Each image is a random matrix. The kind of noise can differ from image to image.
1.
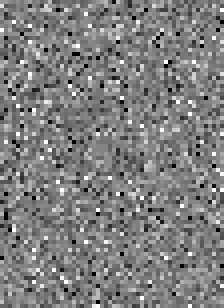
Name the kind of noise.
heavy tails
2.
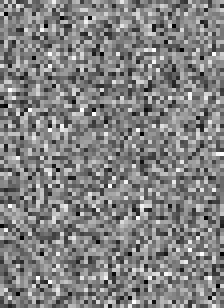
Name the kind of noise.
independent entries
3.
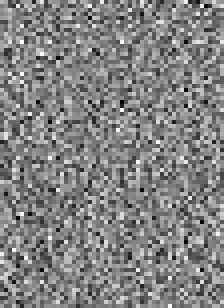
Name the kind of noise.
low rank plus noise
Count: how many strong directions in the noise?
five to eight
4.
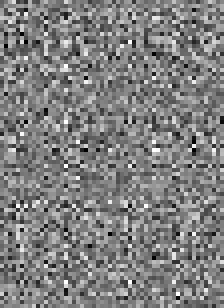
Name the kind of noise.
low rank plus noise
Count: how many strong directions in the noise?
three or four
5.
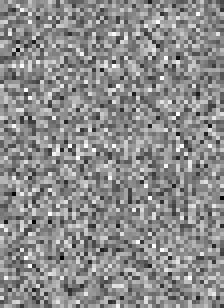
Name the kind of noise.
independent entries
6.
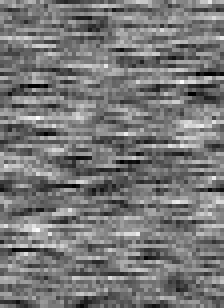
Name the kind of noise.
streaked along the rows
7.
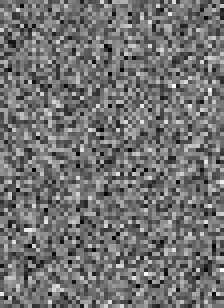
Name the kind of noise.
independent entries
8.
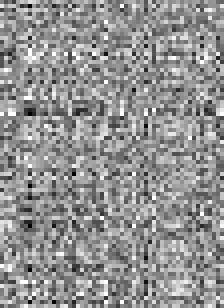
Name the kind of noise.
low rank plus noise
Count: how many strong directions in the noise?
two
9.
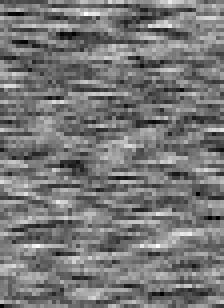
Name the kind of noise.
streaked along the rows
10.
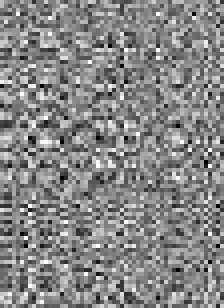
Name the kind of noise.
low rank plus noise
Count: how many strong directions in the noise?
one
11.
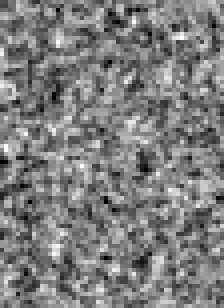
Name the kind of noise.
blotchy
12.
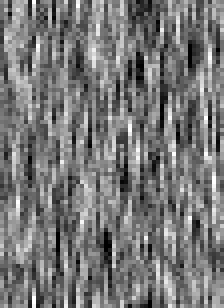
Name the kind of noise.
streaked along the columns
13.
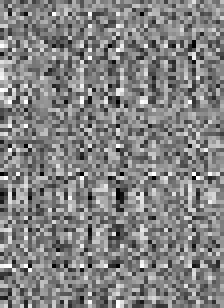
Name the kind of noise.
low rank plus noise
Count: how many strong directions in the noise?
two
